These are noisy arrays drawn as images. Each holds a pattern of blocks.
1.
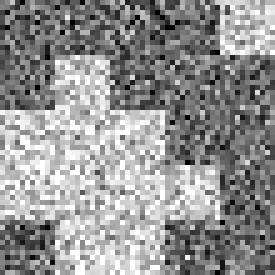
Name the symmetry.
mirrored about the diagonal from the bottom left
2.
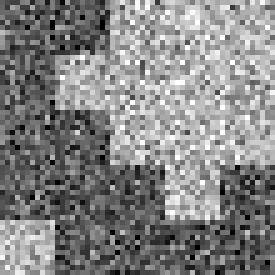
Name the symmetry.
mirrored about the diagonal from the bottom left
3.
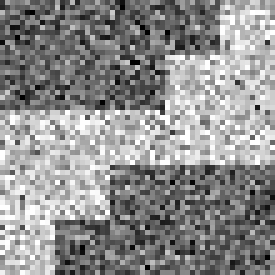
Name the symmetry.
the same after a half turn
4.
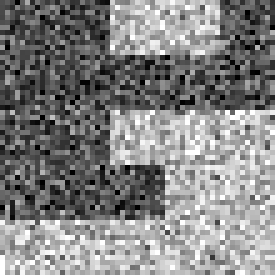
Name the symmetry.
no symmetry
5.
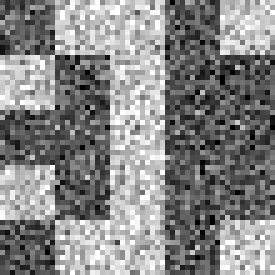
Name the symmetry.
top and bottom mirror each other
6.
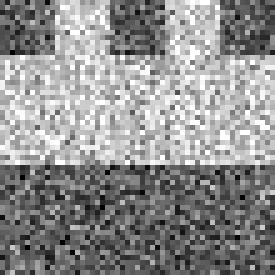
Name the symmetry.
left and right mirror each other
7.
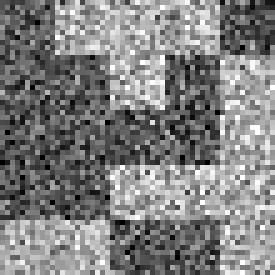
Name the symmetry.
no symmetry
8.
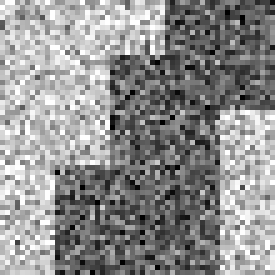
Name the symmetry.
no symmetry
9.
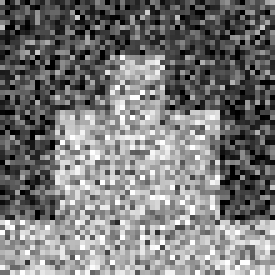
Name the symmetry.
left and right mirror each other
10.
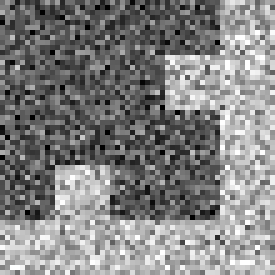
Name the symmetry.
mirrored about the diagonal from the top left
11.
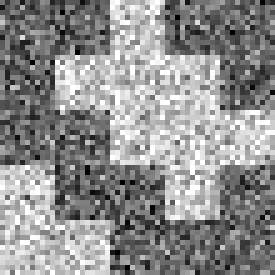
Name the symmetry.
mirrored about the diagonal from the bottom left
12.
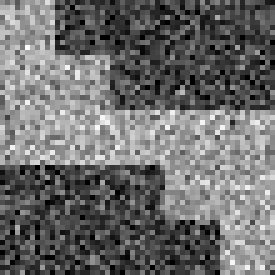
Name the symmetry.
the same after a half turn
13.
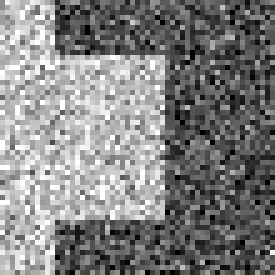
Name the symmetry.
top and bottom mirror each other
